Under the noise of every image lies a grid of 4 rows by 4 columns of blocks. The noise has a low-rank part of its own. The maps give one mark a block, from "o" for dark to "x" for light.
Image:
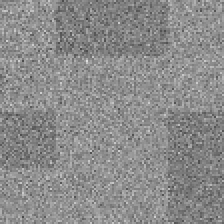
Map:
xoox
xxxx
oxxo
xxxo
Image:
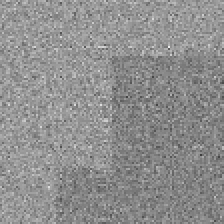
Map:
xxxx
xxoo
xxoo
xooo
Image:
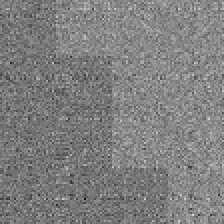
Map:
oxxx
ooxx
ooxx
ooox
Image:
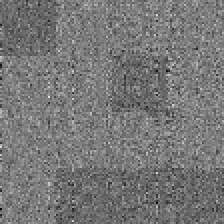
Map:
oxxx
xxox
xxxx
xooo
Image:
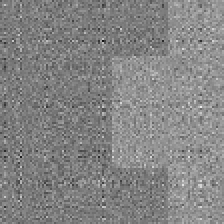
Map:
ooox
ooxx
ooxx
ooox
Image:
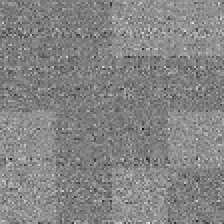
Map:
ooxx
oooo
xoox
xoxo
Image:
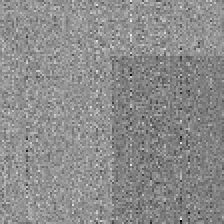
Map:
xxxx
xxoo
xxoo
xxoo
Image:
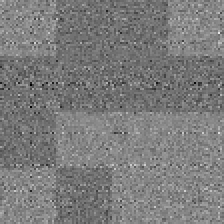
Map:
xoox
oooo
oxxx
xoxx
